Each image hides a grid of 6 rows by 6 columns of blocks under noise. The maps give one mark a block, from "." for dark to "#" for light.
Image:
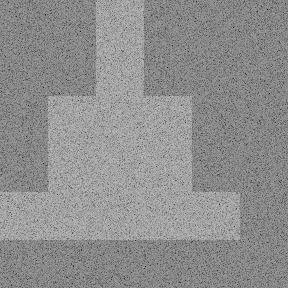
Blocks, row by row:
..#...
..#...
.###..
.###..
#####.
......
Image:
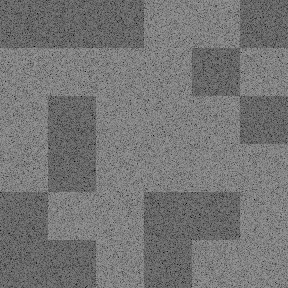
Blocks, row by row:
...##.
####.#
#.###.
#.####
.##..#
..#.##
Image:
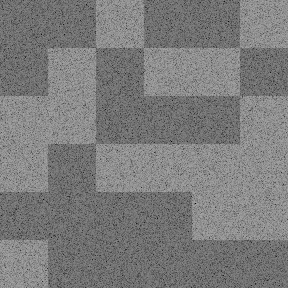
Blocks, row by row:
..#..#
.#.##.
##...#
#.####
....##
#.....
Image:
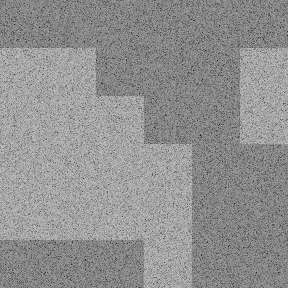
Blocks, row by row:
......
##...#
###..#
####..
####..
...#..
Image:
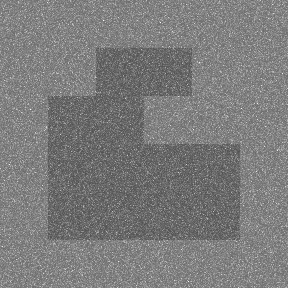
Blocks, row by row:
######
##..##
#..###
#....#
#....#
######
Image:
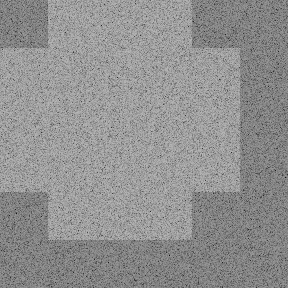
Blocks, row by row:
.###..
#####.
#####.
#####.
.###..
......
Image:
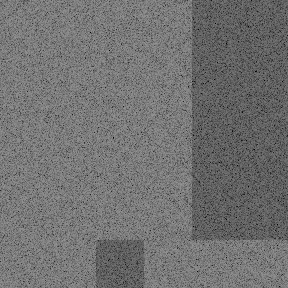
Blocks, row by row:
####..
####..
####..
####..
####..
##.###
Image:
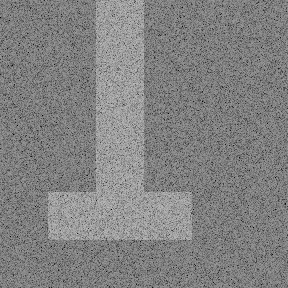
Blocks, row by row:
..#...
..#...
..#...
..#...
.###..
......
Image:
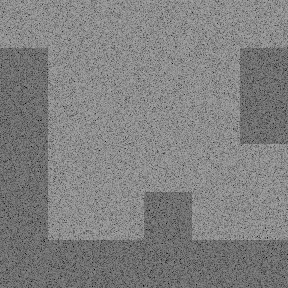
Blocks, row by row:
######
.####.
.####.
.#####
.##.##
......
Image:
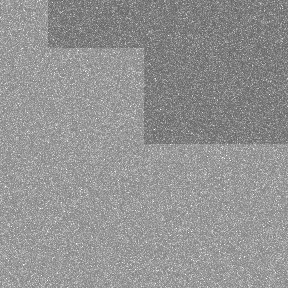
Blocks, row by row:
#.....
###...
###...
######
######
######
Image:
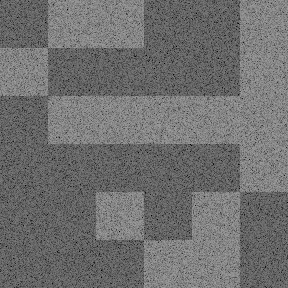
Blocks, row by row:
.##..#
#....#
.#####
.....#
..#.#.
...##.
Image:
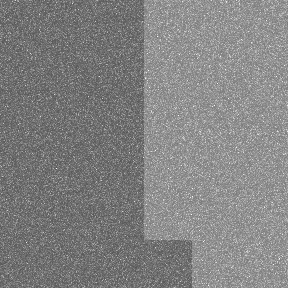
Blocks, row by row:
...###
...###
...###
...###
...###
....##
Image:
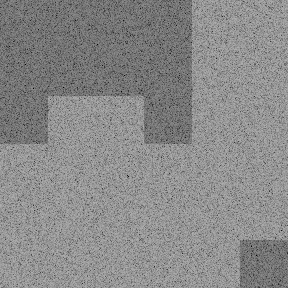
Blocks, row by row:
....##
....##
.##.##
######
######
#####.
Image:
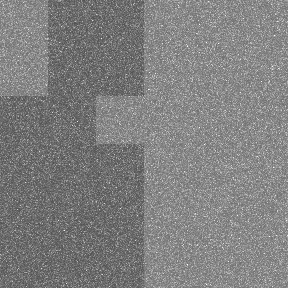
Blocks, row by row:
#..###
#..###
..####
...###
...###
...###
